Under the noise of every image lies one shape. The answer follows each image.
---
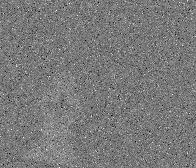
chess bishop
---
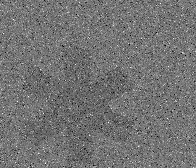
asterisk
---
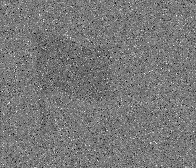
flag
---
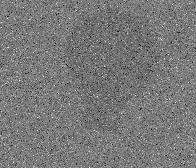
light bulb
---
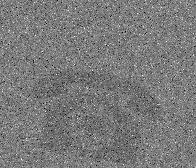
telephone
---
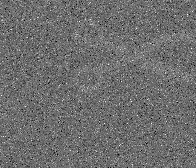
pair of scissors
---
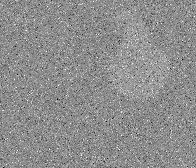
pear
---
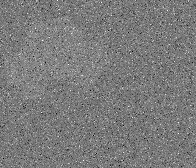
car
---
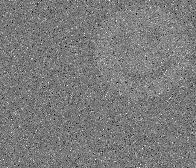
smiling face
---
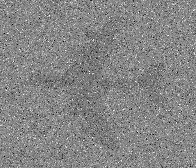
airplane
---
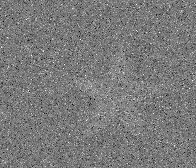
star
